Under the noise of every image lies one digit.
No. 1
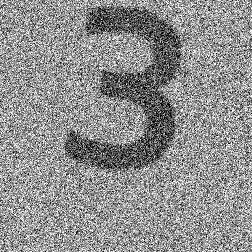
3
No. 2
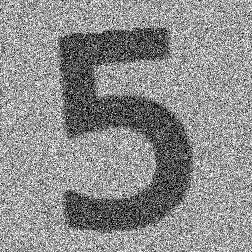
5
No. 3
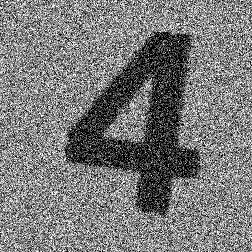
4
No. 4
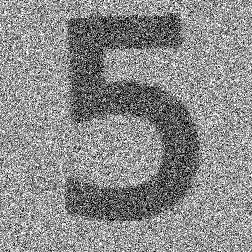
5
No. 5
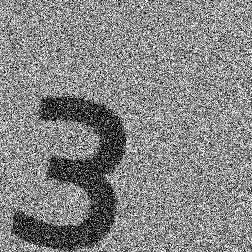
3
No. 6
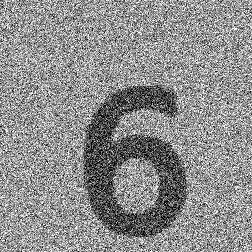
6
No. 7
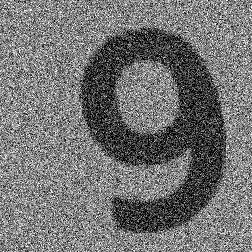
9
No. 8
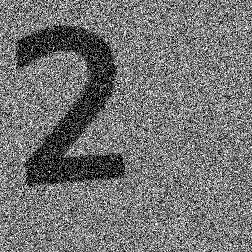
2
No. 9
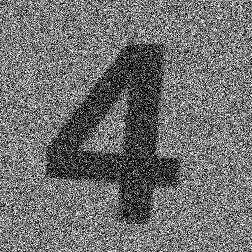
4
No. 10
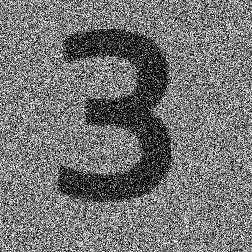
3
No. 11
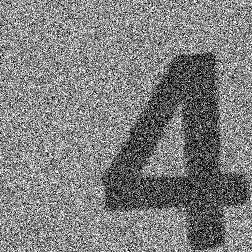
4
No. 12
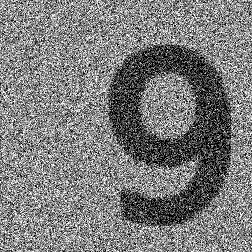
9
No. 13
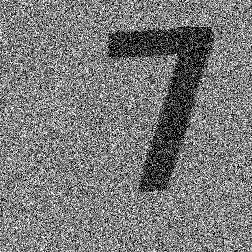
7
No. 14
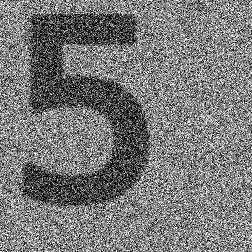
5
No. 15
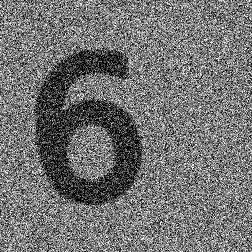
6
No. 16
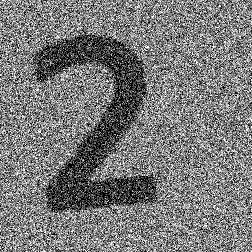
2
